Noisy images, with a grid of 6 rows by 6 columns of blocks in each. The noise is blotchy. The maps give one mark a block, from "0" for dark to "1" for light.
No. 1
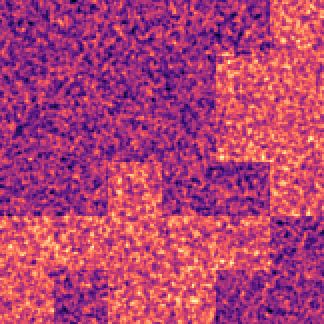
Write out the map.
000001
000011
000011
001001
111110
101100
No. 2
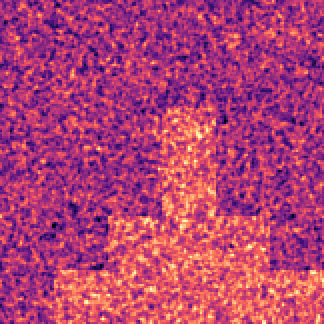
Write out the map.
000000
000000
000100
000100
001110
011111
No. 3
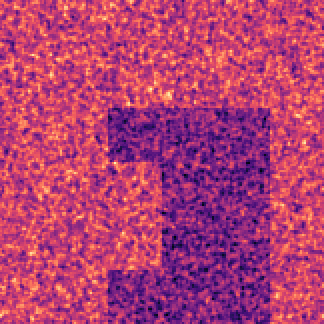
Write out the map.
111111
111111
110001
111001
111001
110001
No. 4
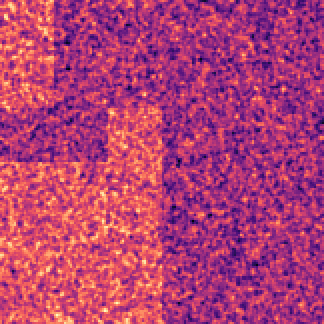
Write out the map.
100000
100000
001000
111000
111000
111000
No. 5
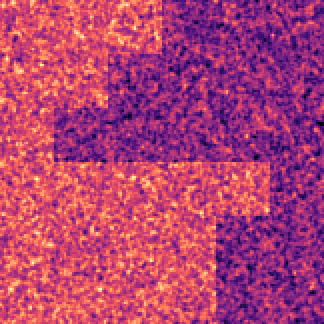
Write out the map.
111000
110000
100000
111110
111100
111100
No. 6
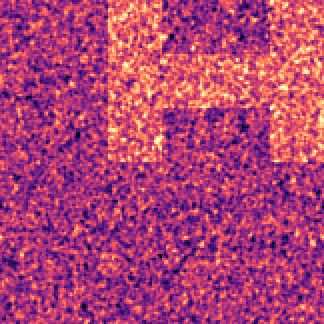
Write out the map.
001001
001111
001001
000000
000000
000000
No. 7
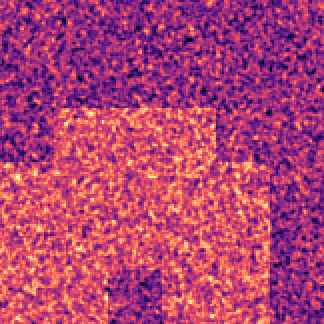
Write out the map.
000000
000000
011100
111110
111110
110110
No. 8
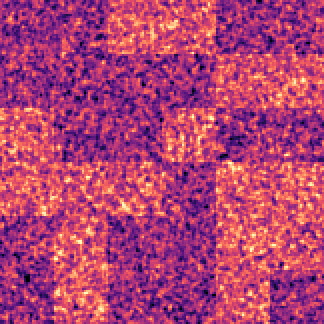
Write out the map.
001100
000011
100100
111011
010011
010010
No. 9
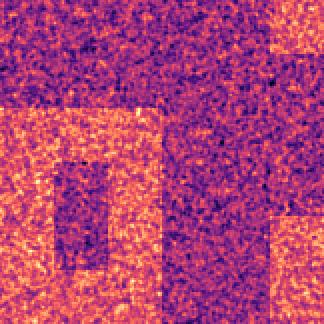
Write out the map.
000001
000000
111000
101000
101001
111001
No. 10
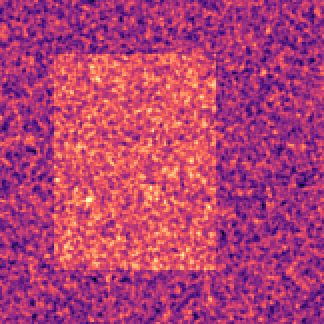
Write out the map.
000000
011100
011100
011100
011100
000000
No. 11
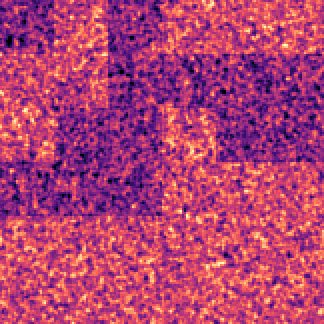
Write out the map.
010111
110000
100100
000111
111111
111111
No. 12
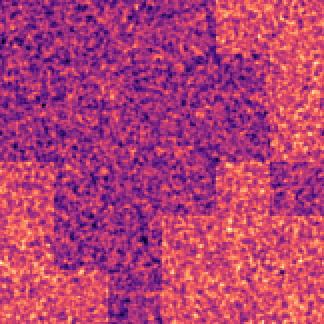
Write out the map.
000011
000001
000001
100010
100111
110111
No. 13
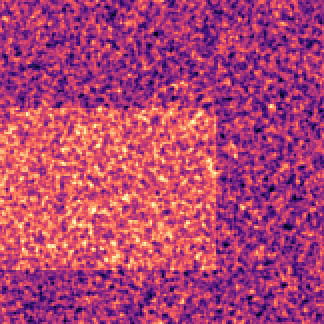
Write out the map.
000000
000000
111100
111100
111100
000000
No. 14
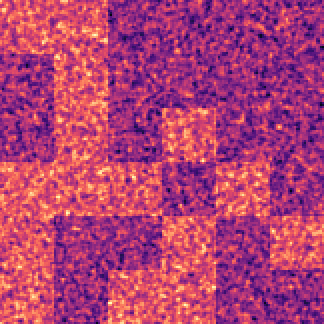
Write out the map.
110000
010000
010100
111010
100101
101100
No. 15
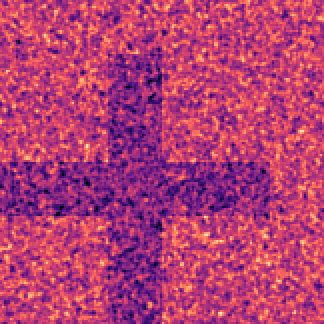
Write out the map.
111111
110111
110111
000001
110111
110111
